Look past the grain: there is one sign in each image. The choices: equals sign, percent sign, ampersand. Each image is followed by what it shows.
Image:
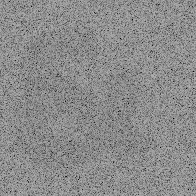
ampersand
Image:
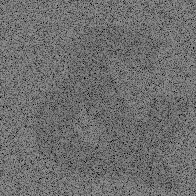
ampersand
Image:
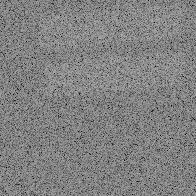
equals sign
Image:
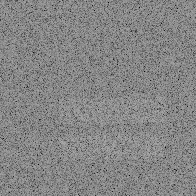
equals sign
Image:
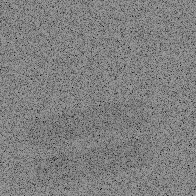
equals sign
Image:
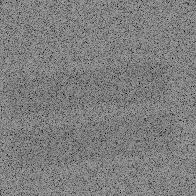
equals sign
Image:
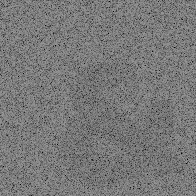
ampersand
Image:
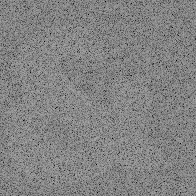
ampersand
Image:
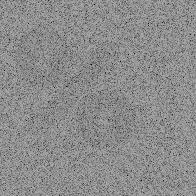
percent sign
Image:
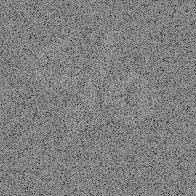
percent sign
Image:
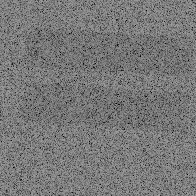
equals sign
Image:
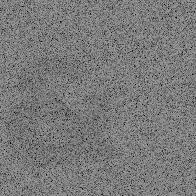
ampersand
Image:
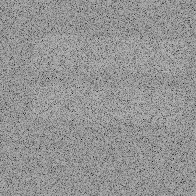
equals sign
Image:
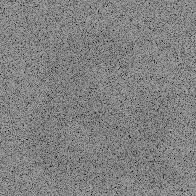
ampersand
